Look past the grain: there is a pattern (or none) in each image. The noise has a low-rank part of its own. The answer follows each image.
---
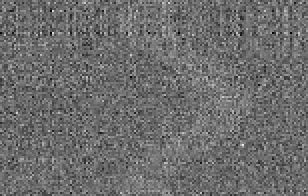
a wavy band
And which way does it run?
top to bottom
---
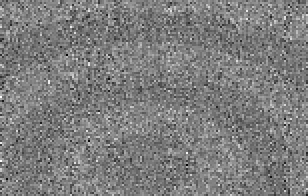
rings round one point
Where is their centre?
bottom middle
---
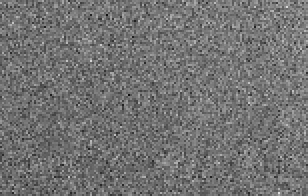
a smooth slope
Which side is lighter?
top right
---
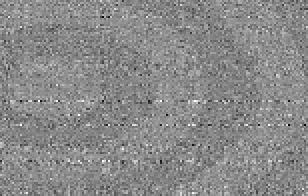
rings round one point
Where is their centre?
middle left
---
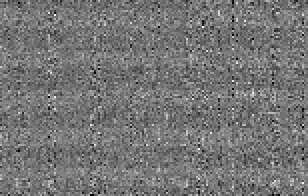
horizontal stripes
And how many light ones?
5
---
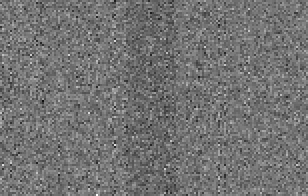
one vertical stripe
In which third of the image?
middle
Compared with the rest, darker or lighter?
darker
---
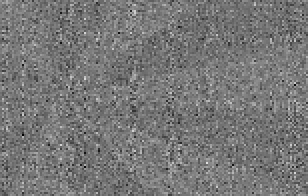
spokes from one point
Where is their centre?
middle left
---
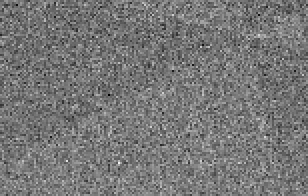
spokes from one point
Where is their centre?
top right
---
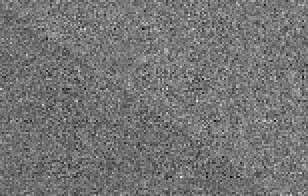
a sharp edge
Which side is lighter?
top right
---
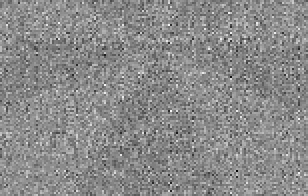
spokes from one point
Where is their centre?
top middle
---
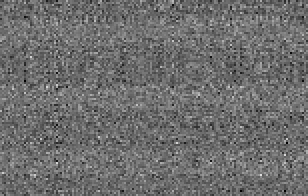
horizontal stripes
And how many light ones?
3
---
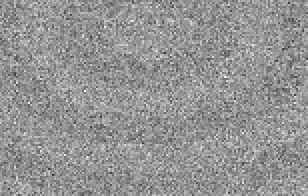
rings round one point
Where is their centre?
top middle
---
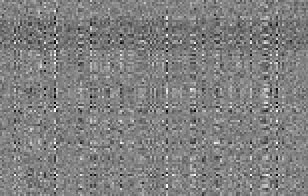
one horizontal stripe
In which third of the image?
top
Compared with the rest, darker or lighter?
darker
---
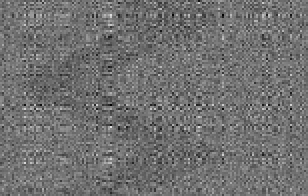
a wavy band
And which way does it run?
top to bottom
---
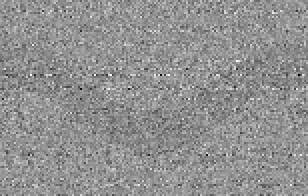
a wavy band
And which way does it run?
left to right
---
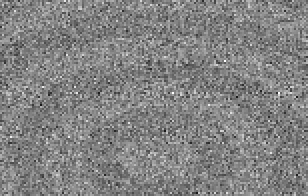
rings round one point
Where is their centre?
bottom middle
